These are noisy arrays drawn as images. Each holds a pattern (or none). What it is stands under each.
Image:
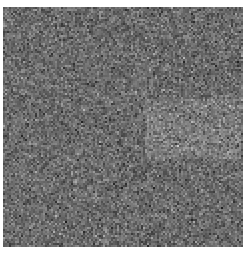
one block
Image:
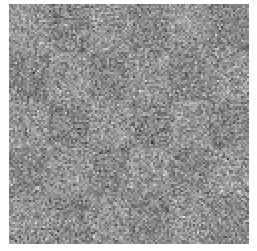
a checkerboard
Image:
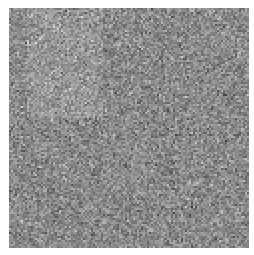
one block
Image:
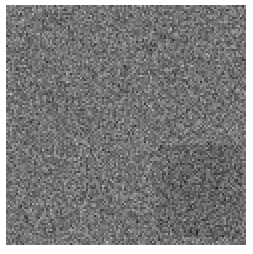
one block
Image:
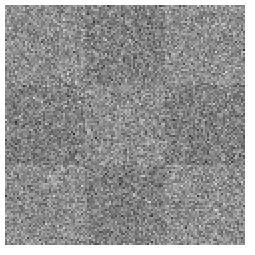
a checkerboard
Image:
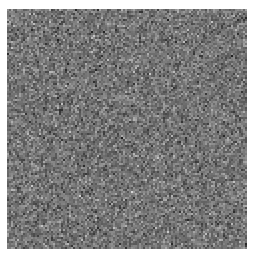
only noise
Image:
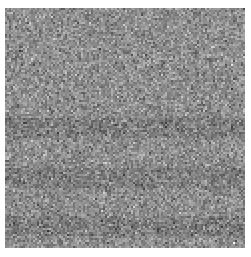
bands of rows
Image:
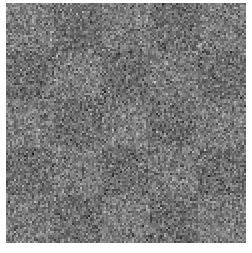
a checkerboard
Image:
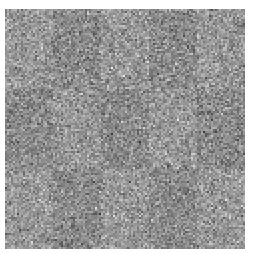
a checkerboard
